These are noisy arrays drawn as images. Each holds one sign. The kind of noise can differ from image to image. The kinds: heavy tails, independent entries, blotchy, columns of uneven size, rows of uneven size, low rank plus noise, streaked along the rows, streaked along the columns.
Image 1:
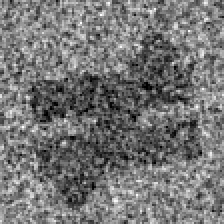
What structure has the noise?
blotchy
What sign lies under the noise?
not-equal sign
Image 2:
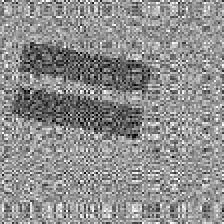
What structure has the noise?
low rank plus noise
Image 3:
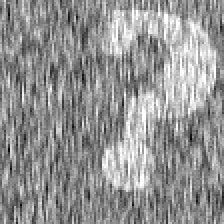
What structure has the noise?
streaked along the columns
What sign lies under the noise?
question mark
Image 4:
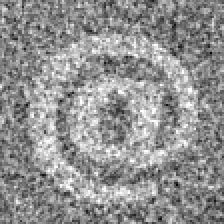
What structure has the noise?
blotchy
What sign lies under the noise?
at sign
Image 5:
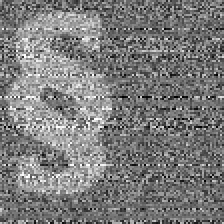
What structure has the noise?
rows of uneven size
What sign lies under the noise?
section sign
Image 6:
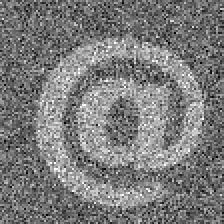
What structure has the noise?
independent entries
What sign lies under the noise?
at sign
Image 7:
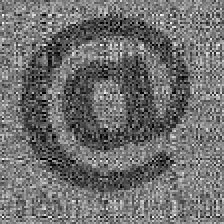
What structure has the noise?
low rank plus noise
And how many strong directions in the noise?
two
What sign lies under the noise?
at sign
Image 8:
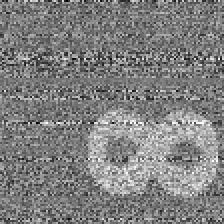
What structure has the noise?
rows of uneven size
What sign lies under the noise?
infinity sign
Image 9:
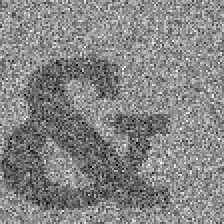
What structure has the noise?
independent entries
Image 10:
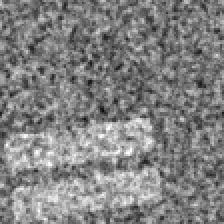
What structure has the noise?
blotchy
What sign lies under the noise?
equals sign
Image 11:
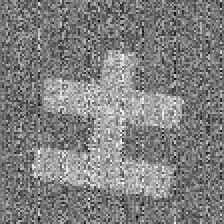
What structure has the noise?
columns of uneven size
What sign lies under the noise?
plus-minus sign
